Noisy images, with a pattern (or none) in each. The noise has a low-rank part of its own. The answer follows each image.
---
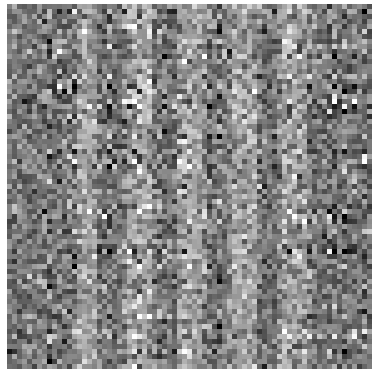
bands of columns
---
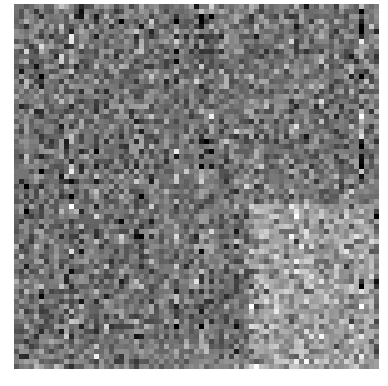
one block
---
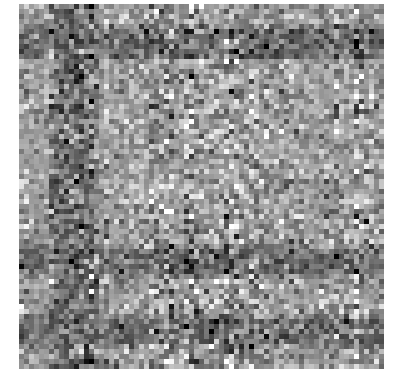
bands of rows crossing bands of columns
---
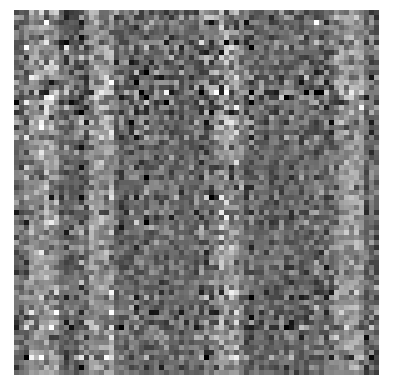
bands of columns
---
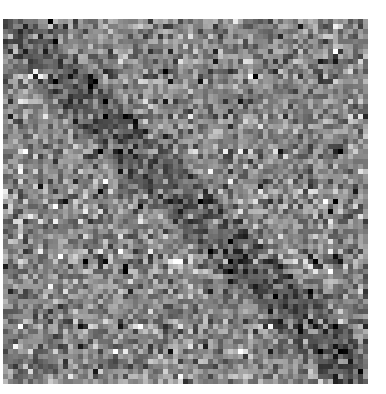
a diagonal band
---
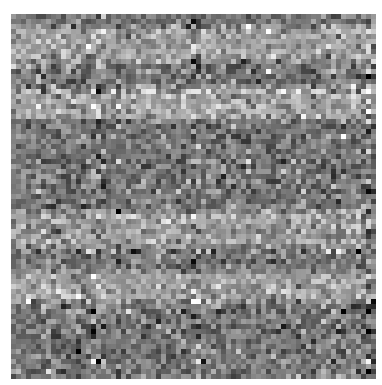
bands of rows
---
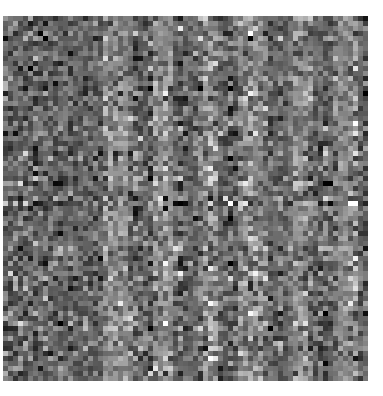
bands of columns
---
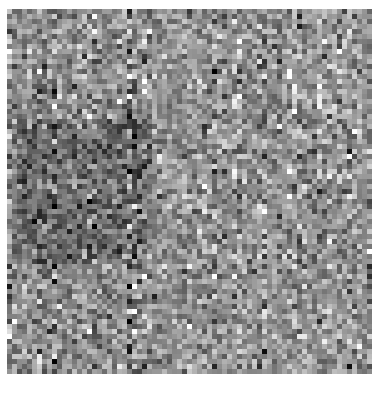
one block
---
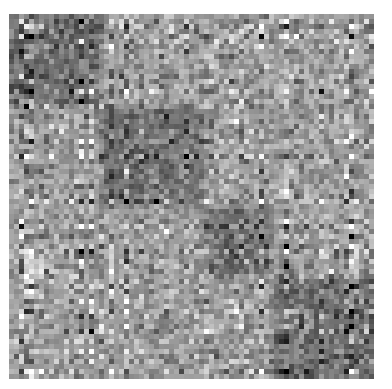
blocks along the diagonal
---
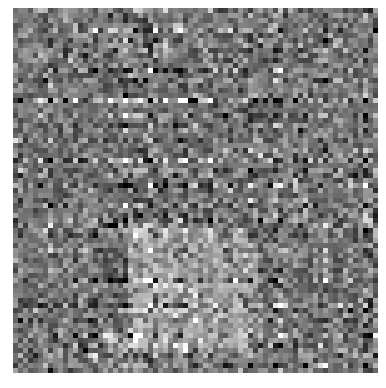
one block
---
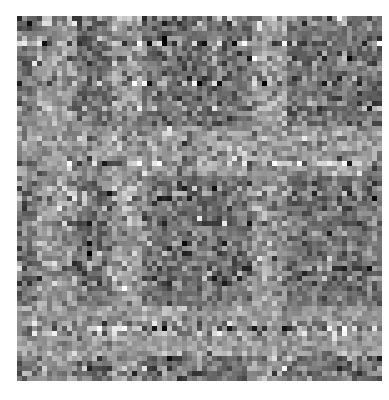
bands of rows crossing bands of columns
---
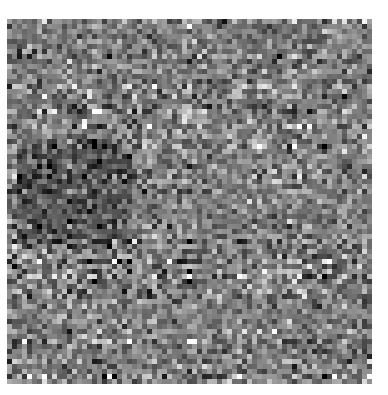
one block
